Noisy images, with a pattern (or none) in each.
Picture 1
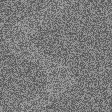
a wavy band
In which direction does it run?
top to bottom
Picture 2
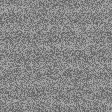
horizontal stripes
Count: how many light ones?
6
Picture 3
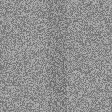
one vertical stripe
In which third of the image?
middle
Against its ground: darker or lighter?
darker
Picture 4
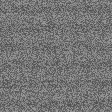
horizontal stripes
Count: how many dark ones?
6
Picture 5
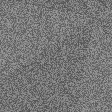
spokes from one point
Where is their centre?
top right
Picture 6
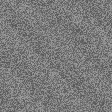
diagonal stripes
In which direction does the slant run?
top left to bottom right
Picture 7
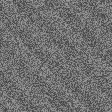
diagonal stripes
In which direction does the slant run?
top left to bottom right
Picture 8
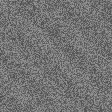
diagonal stripes
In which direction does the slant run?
top left to bottom right
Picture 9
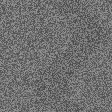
a wavy band
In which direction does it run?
top to bottom
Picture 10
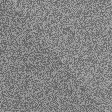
a sharp edge
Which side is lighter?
top right
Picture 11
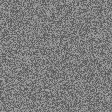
only noise
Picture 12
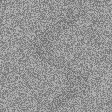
a wavy band
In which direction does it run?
top to bottom
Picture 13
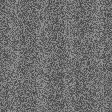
vertical stripes
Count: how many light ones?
4
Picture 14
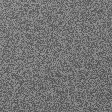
a smooth slope
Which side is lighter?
top left
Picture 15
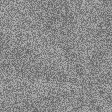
spokes from one point
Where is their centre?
bottom right
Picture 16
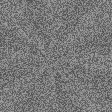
spokes from one point
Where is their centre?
centre
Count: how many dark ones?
8
